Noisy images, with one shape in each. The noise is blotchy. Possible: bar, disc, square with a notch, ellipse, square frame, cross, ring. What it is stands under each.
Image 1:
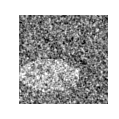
ellipse
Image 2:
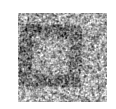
square frame
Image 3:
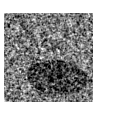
ellipse
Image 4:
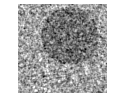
disc
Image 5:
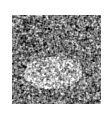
ellipse
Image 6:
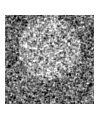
disc
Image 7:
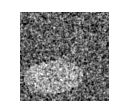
ellipse
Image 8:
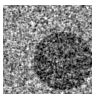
disc
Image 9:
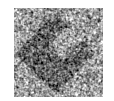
square with a notch
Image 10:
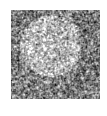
disc
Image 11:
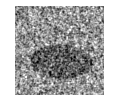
ellipse
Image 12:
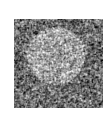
disc
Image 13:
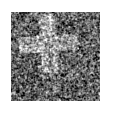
cross
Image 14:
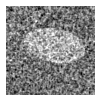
ellipse
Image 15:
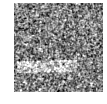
bar
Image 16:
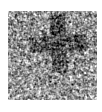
cross
